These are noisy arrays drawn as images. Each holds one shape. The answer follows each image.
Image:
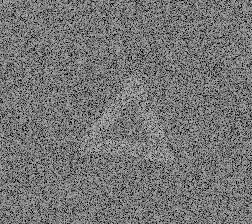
triangle frame
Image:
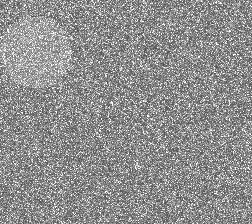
disc
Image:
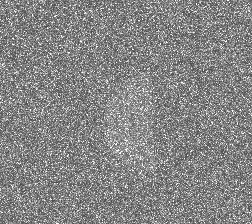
half disc
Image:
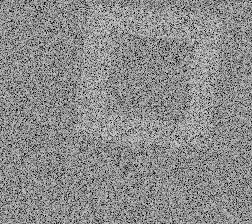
square frame
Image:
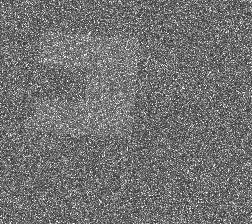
square with a notch
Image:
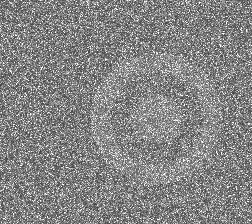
bullseye
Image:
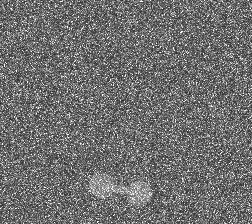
dumbbell
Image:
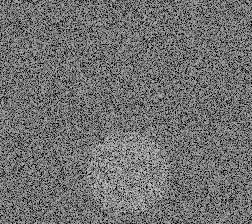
disc
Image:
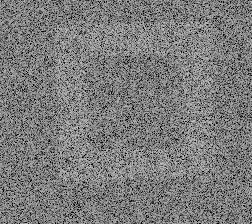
square frame
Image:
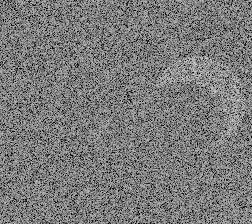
crescent
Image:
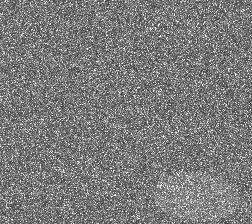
ellipse
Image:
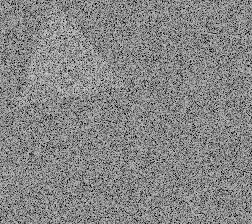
triangle
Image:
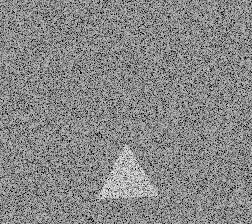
triangle
